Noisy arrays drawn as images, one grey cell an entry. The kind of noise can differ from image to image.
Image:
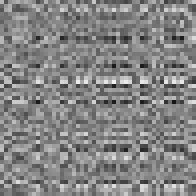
low rank plus noise
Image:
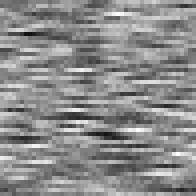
streaked along the rows
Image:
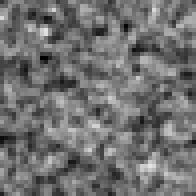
blotchy
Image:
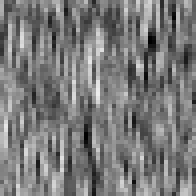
streaked along the columns
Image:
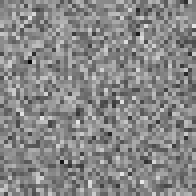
independent entries
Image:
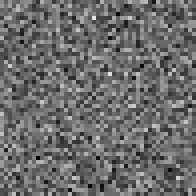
independent entries
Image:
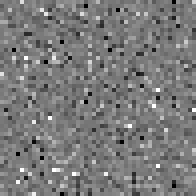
heavy tails
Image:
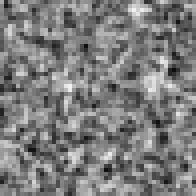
blotchy
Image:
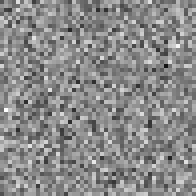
independent entries
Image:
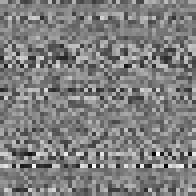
rows of uneven size
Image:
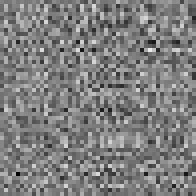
low rank plus noise
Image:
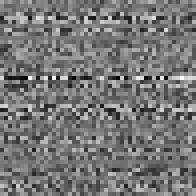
rows of uneven size
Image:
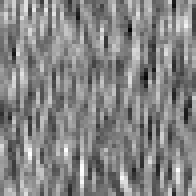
streaked along the columns
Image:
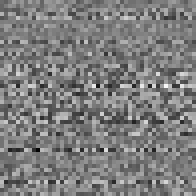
rows of uneven size
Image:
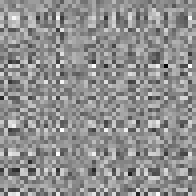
low rank plus noise
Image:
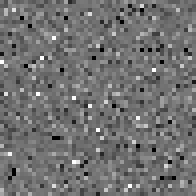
heavy tails
